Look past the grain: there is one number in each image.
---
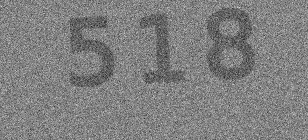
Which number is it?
518
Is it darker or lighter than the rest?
darker
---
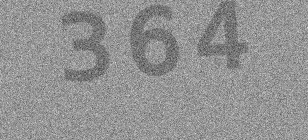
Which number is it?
364
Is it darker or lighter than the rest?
darker
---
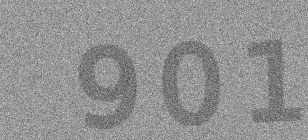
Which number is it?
901
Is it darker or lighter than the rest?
darker
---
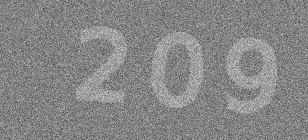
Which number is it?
209
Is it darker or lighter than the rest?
lighter
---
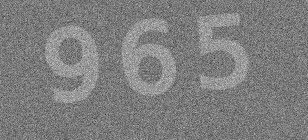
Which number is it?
965
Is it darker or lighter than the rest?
lighter
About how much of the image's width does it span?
two thirds
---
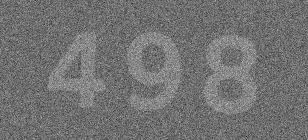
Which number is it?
498
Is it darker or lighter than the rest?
lighter
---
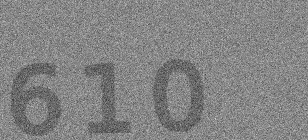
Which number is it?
610
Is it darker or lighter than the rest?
darker
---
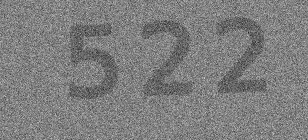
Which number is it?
522
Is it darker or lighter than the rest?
darker
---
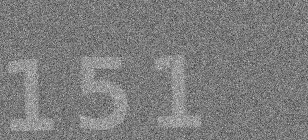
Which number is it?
151
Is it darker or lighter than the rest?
lighter
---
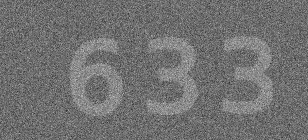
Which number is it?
633
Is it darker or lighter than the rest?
lighter
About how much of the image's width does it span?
two thirds
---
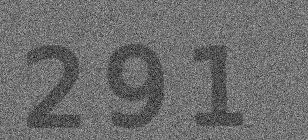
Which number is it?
291
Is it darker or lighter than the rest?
darker
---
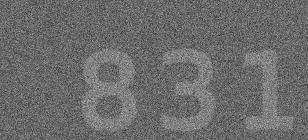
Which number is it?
831
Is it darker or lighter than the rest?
lighter
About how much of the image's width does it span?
two thirds
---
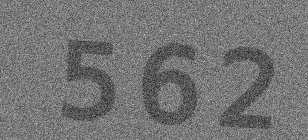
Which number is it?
562
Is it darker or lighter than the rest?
darker
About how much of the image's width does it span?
two thirds
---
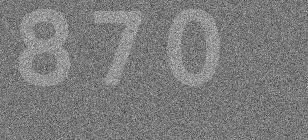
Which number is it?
870
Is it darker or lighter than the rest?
lighter
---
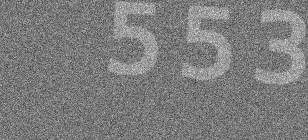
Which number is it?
553
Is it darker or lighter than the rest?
lighter
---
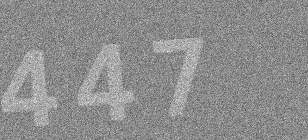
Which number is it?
447
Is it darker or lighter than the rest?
lighter
